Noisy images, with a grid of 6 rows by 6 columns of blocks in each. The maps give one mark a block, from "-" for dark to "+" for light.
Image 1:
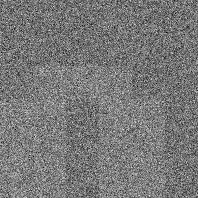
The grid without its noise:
- - - - - -
- - - - - -
- + + + - -
+ + - + + -
+ + - + + -
+ + - + + -
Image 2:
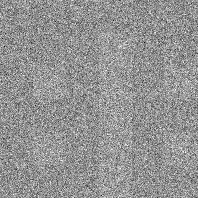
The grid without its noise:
- - - - - -
- - - + - -
- + - + - +
- - - + - -
- + - + - +
- - - + - -
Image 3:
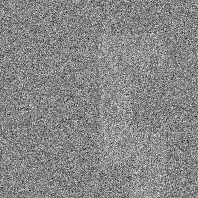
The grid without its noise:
- - - - - -
- - - + + -
- - - + - -
- - - + - -
- - - + + -
- - - - + -
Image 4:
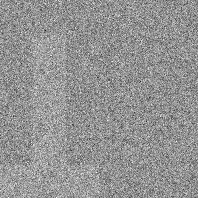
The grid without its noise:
- - - - - -
- + - - - -
- + - - - -
- + - - - -
- + - - - -
+ + + - - -
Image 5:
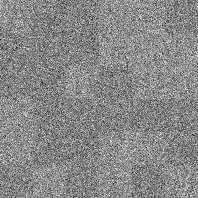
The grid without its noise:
+ - - + + -
- - - + + +
- - + - + +
+ - - - - -
+ - - + + -
- + - + - +
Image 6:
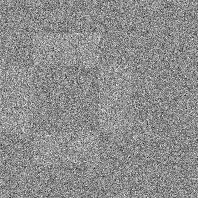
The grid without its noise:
- - - - - -
- + + - - -
+ - - + - -
+ - - + - -
- + + - - -
- - - - - -
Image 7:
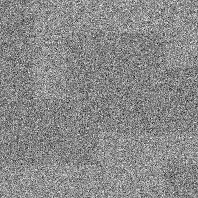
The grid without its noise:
- + + + + +
- + - - - +
- + - - - -
- - - - - -
- - - + + +
+ + + + + -
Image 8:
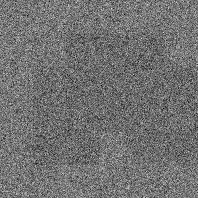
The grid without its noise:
+ + + + + +
+ + - - - +
+ - - - - -
+ - - - - -
+ - - + - -
+ + + + + +
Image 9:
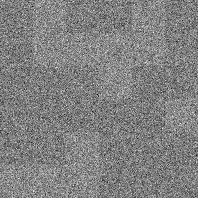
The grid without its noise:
- + - - + -
- + + + + -
- - - + - -
- - - - - +
- - + - - -
+ + + - - -
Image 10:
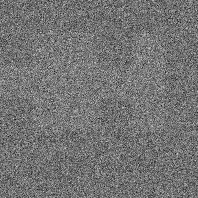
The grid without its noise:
- - - - - -
- + + - + -
+ + + + + -
- + + - + -
- - - - - -
- - - - - -
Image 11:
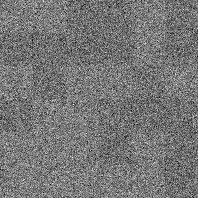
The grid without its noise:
+ + - - + -
- - - - + -
+ - + + - +
- + + - - -
+ + + - + -
+ + + + + -
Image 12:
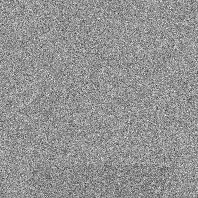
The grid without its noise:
+ + + + + +
+ + + + + +
+ + + + + +
+ + + + + +
+ + + + + +
+ - - - - +
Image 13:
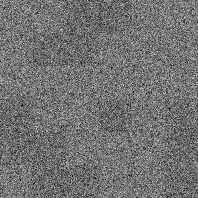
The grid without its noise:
+ + - - + +
+ - - + + +
+ + + + + +
- + + - + -
- - + + + -
+ - - + + -
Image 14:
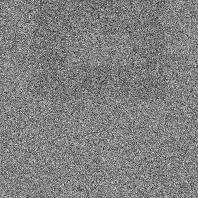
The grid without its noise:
+ - - - - +
+ - + + - +
+ - - - - +
+ + + + + +
+ + + + + +
+ + + + + +
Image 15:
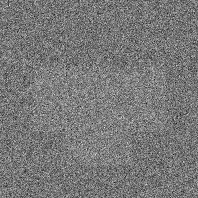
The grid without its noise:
- - - - - -
- - - - - -
- + + + + -
- + + + + -
- - + + - -
- - - - - -
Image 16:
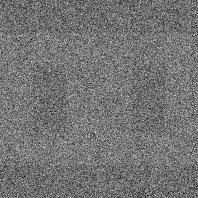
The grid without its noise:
- - - - - -
+ + + + + +
+ - + + - +
+ - + + - +
+ + + + + +
- - - - - -
